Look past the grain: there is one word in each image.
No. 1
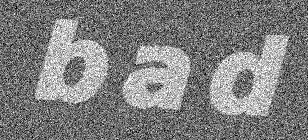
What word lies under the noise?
bad
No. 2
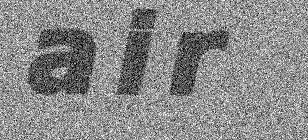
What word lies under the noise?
air
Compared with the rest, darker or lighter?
darker
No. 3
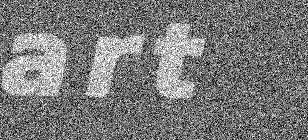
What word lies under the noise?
art
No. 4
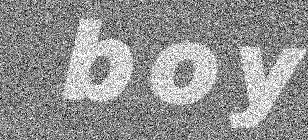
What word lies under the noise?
boy
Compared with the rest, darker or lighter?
lighter
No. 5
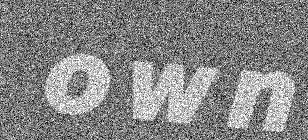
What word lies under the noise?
own
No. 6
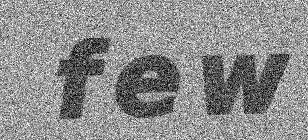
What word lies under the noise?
few
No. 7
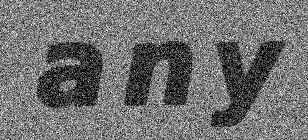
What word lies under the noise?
any
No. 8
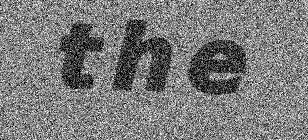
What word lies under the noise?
the
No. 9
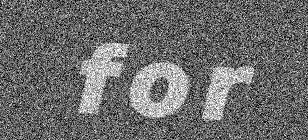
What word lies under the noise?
for
